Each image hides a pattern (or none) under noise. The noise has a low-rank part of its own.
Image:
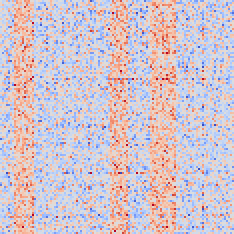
bands of columns
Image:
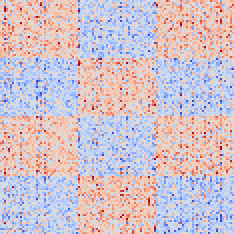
a checkerboard
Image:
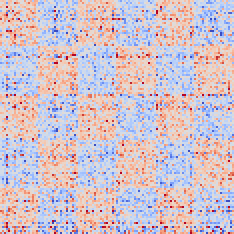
a checkerboard
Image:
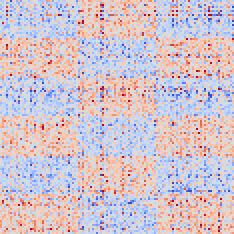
a checkerboard
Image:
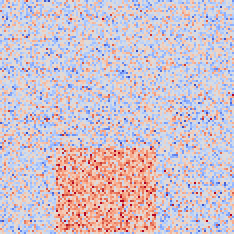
one block
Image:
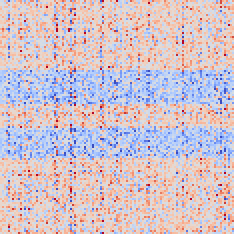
bands of rows
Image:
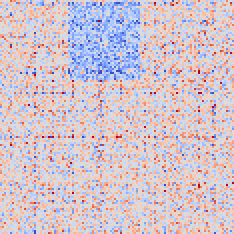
one block
